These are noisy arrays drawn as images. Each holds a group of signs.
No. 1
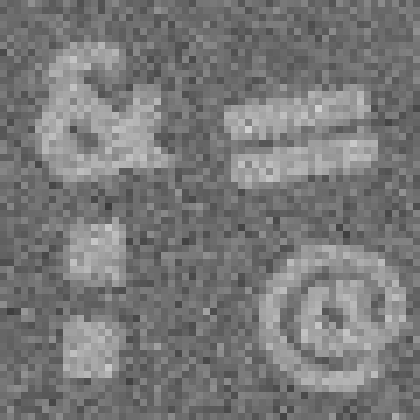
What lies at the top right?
equals sign
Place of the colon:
bottom left
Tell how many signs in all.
4
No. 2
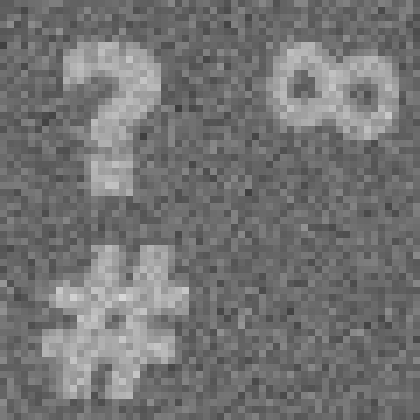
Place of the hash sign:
bottom left
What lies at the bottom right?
nothing
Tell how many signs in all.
3
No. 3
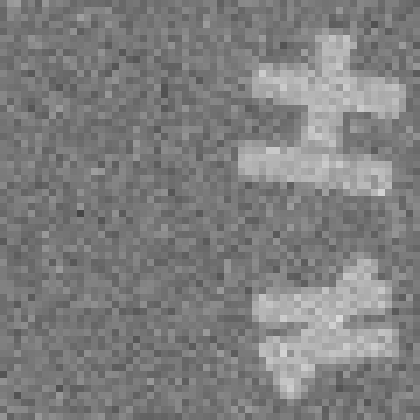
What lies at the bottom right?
not-equal sign
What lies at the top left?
nothing
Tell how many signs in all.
2
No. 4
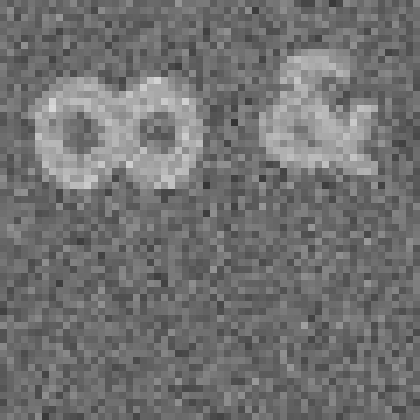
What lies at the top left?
infinity sign
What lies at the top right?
ampersand
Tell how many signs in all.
2
